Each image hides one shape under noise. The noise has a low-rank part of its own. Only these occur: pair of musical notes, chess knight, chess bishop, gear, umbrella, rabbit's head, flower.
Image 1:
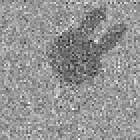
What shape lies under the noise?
rabbit's head
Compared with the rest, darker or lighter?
darker
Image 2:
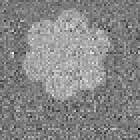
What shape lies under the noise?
flower
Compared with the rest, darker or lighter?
lighter
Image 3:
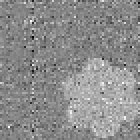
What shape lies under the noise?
flower
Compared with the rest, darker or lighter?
lighter
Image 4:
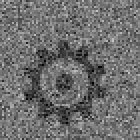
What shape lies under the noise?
gear
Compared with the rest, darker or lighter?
darker
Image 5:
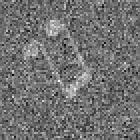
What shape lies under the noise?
pair of musical notes
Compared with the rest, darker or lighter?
lighter
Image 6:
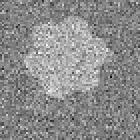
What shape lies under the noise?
flower
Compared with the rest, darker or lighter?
lighter
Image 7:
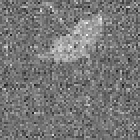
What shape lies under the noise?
umbrella
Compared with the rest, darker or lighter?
lighter
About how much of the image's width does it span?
half
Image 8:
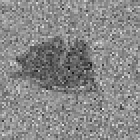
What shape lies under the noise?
chess knight
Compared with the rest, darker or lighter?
darker
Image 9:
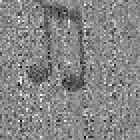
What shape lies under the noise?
pair of musical notes
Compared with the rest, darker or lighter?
darker
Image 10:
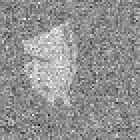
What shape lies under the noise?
chess knight
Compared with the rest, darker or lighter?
lighter
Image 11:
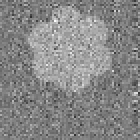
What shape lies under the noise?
flower
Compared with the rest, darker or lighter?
lighter
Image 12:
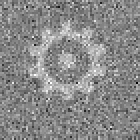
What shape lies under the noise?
gear
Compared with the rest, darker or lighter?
lighter
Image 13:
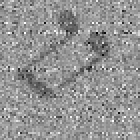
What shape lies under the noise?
pair of musical notes
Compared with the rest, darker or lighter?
darker
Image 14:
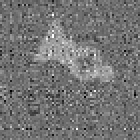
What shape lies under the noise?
chess bishop
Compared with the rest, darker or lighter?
lighter
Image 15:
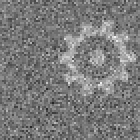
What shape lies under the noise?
gear
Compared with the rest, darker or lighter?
lighter
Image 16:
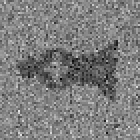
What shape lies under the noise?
chess bishop
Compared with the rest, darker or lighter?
darker
